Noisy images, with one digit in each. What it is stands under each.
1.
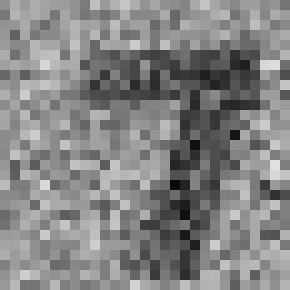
7
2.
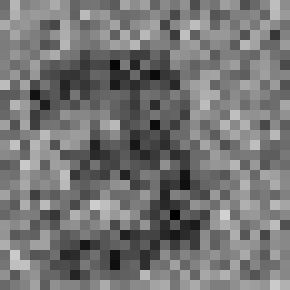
3
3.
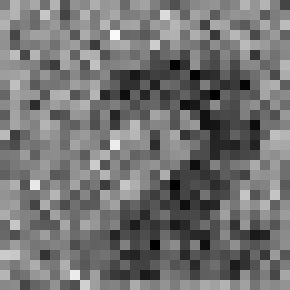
2
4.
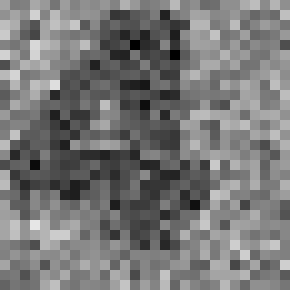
4
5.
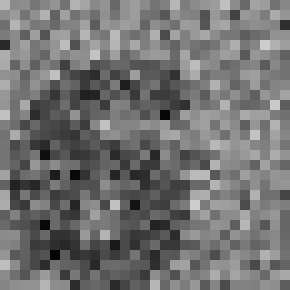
6
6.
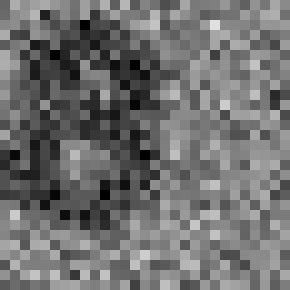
8
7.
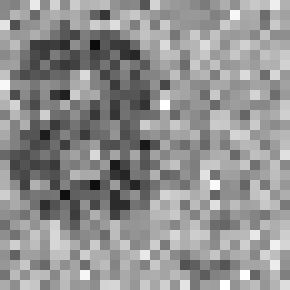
8
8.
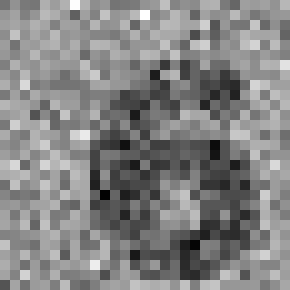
6
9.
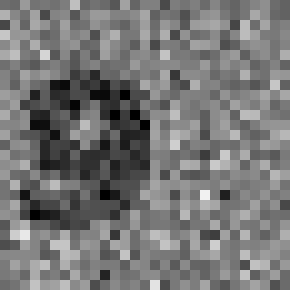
9
